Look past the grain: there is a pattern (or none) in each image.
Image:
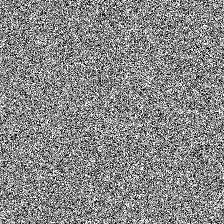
only noise
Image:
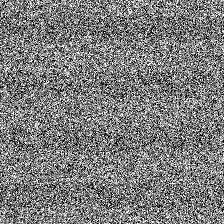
horizontal stripes
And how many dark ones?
4
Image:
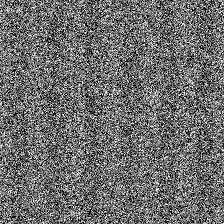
vertical stripes
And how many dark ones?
6
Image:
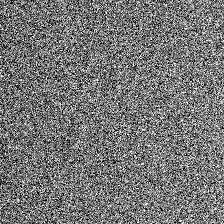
a smooth slope
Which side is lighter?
right
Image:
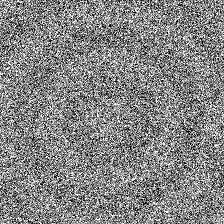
rings round one point
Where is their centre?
centre
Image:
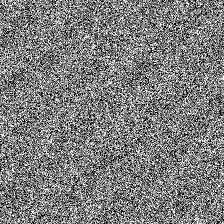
diagonal stripes
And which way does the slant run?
bottom left to top right
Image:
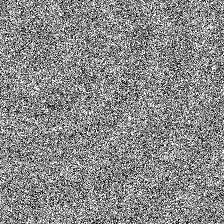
rings round one point
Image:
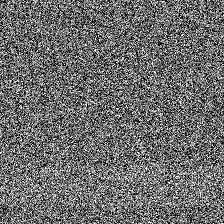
one horizontal stripe
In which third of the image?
bottom
